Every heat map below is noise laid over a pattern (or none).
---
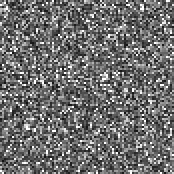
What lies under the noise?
only noise
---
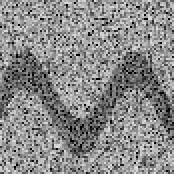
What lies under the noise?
a wavy band
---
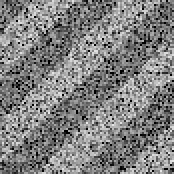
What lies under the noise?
diagonal stripes
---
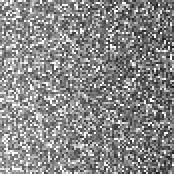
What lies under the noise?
a smooth slope
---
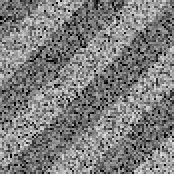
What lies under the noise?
diagonal stripes
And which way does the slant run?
bottom left to top right
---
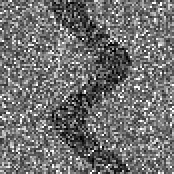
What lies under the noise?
a wavy band
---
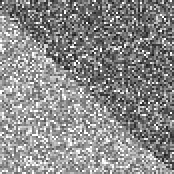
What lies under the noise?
a sharp edge
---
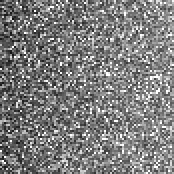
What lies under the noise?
a smooth slope
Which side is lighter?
right
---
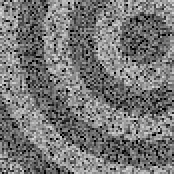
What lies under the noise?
rings round one point
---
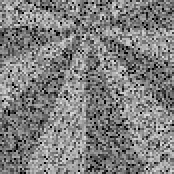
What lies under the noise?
spokes from one point
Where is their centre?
top middle
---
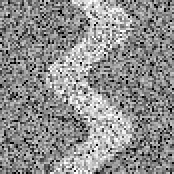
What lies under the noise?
a wavy band
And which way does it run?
top to bottom
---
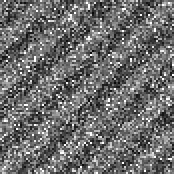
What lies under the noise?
diagonal stripes
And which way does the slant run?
bottom left to top right
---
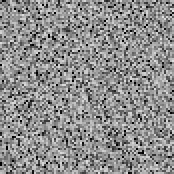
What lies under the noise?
only noise
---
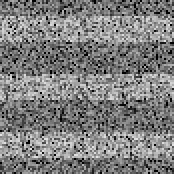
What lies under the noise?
horizontal stripes
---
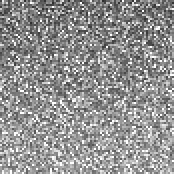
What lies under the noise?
a smooth slope
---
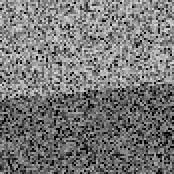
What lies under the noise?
a sharp edge
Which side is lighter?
top
